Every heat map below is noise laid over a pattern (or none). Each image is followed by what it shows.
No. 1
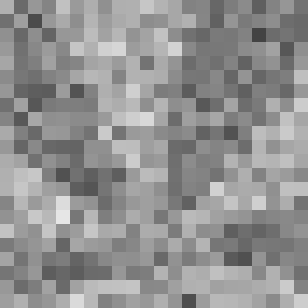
spokes from one point
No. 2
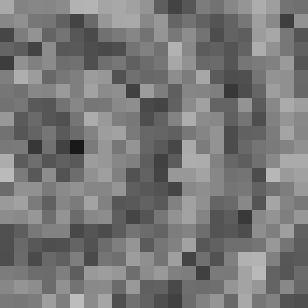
rings round one point
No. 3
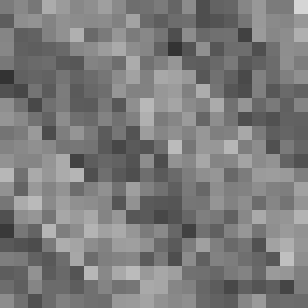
diagonal stripes
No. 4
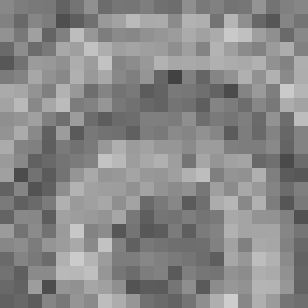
rings round one point
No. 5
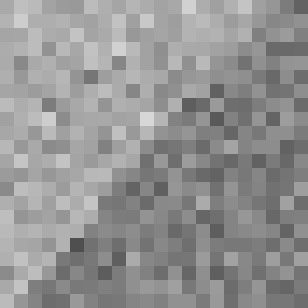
a sharp edge
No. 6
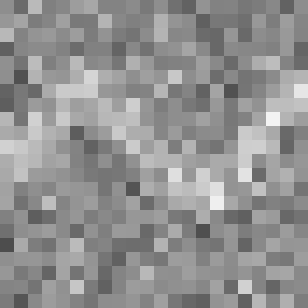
a wavy band
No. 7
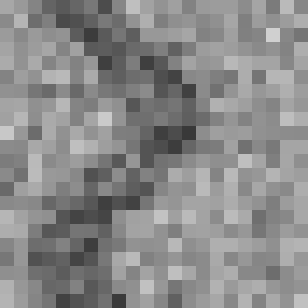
a wavy band
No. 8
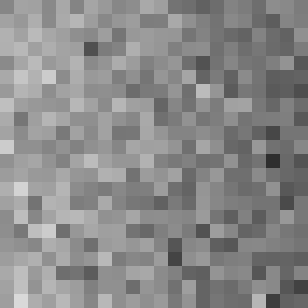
a smooth slope
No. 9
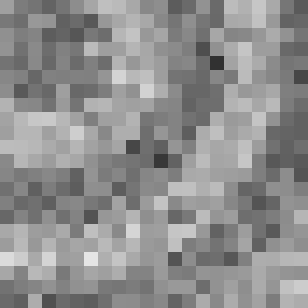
rings round one point
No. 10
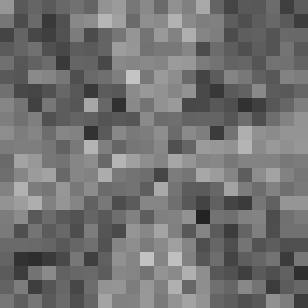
spokes from one point
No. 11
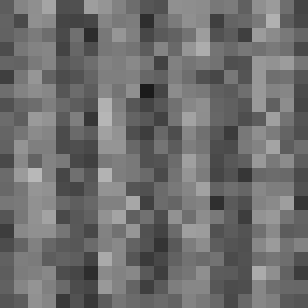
vertical stripes
